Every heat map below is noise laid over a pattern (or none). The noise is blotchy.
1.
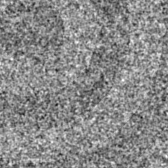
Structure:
rings round one point
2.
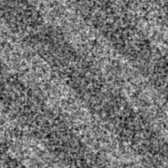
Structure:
diagonal stripes
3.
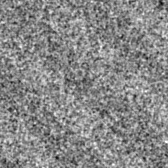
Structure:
diagonal stripes
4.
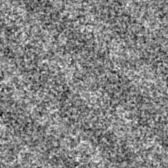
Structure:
diagonal stripes
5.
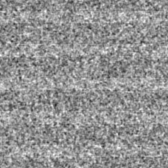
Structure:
horizontal stripes
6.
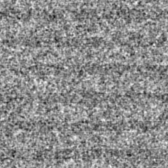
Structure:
horizontal stripes
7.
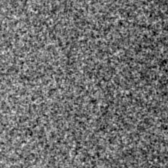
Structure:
a smooth slope
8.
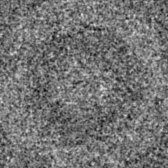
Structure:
rings round one point
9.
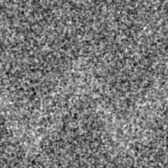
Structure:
a wavy band
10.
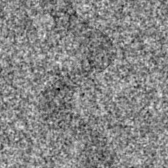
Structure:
a wavy band
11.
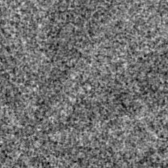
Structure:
spokes from one point
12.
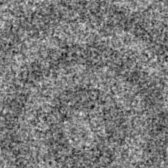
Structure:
rings round one point
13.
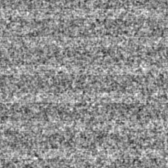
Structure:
horizontal stripes
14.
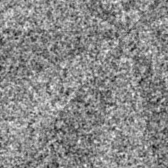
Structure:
spokes from one point
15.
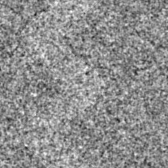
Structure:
a wavy band
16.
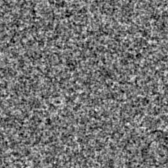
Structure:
only noise
